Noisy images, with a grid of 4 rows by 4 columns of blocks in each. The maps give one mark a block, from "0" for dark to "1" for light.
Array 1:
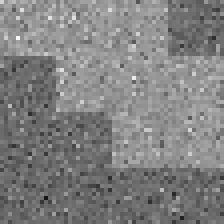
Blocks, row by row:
1110
0111
0011
0000
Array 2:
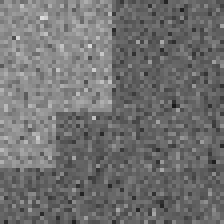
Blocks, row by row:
1100
1100
1000
0000
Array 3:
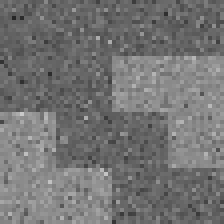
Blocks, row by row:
0000
0011
1001
1100
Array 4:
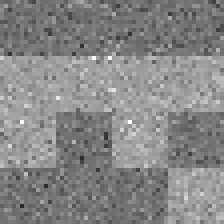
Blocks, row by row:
0000
1111
1010
0001
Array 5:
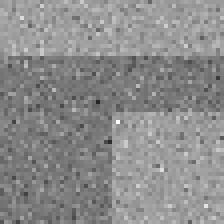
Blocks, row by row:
1111
0000
0011
0011
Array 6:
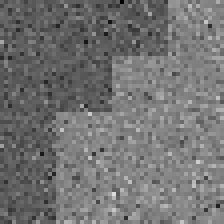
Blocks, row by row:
0001
0011
0111
0111
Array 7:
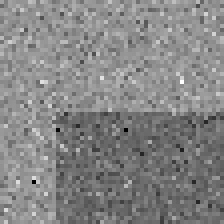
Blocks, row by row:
1111
1111
1000
1000
